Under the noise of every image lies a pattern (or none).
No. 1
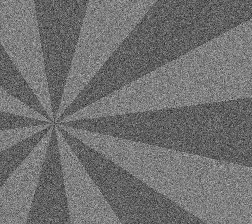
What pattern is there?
spokes from one point
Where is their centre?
middle left
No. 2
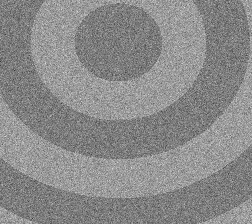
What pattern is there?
rings round one point
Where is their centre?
top middle
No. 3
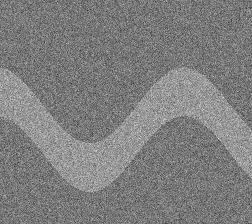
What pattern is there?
a wavy band
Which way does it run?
left to right
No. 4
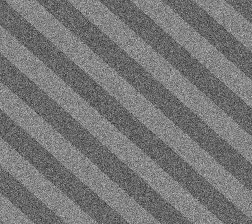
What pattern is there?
diagonal stripes
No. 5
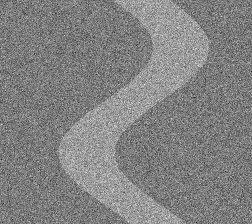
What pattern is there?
a wavy band
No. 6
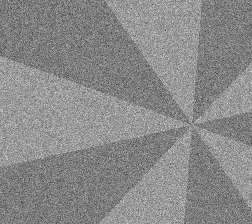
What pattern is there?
spokes from one point
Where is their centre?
middle right
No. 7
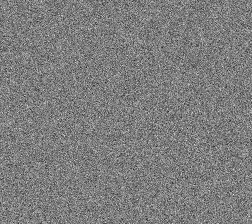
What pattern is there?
only noise
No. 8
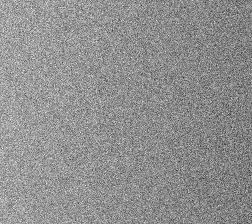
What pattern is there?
a smooth slope
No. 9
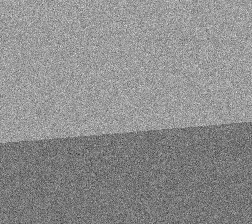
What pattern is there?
a sharp edge
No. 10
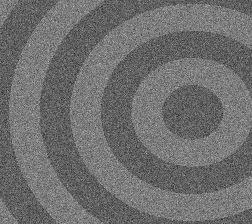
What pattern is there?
rings round one point
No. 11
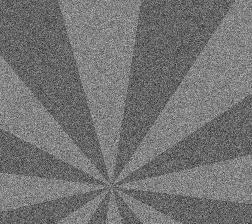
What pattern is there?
spokes from one point
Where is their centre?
bottom middle
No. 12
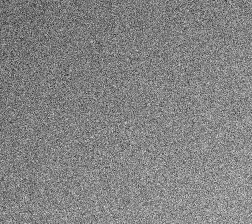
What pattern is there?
a smooth slope
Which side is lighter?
bottom right
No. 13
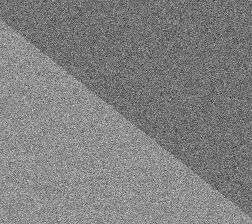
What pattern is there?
a sharp edge
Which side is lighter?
bottom left
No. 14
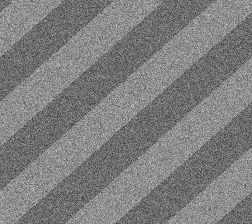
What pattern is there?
diagonal stripes
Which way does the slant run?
bottom left to top right
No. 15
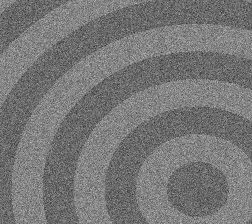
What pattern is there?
rings round one point
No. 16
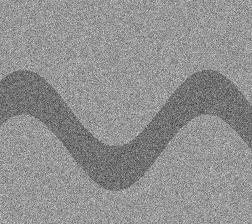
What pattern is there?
a wavy band
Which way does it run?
left to right
